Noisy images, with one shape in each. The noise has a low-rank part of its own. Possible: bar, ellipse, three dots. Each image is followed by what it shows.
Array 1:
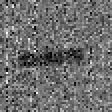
bar
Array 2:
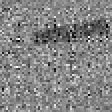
bar
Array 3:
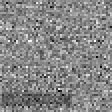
bar
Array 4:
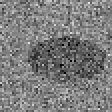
ellipse
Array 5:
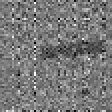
bar
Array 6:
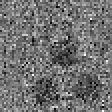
three dots
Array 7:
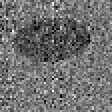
ellipse
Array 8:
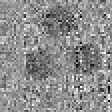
three dots
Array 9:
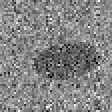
ellipse
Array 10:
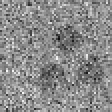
three dots
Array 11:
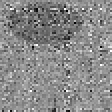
ellipse
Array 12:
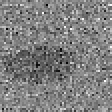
ellipse
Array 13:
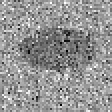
ellipse
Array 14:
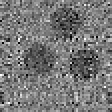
three dots
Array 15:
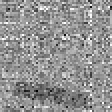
bar
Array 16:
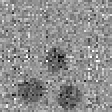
three dots
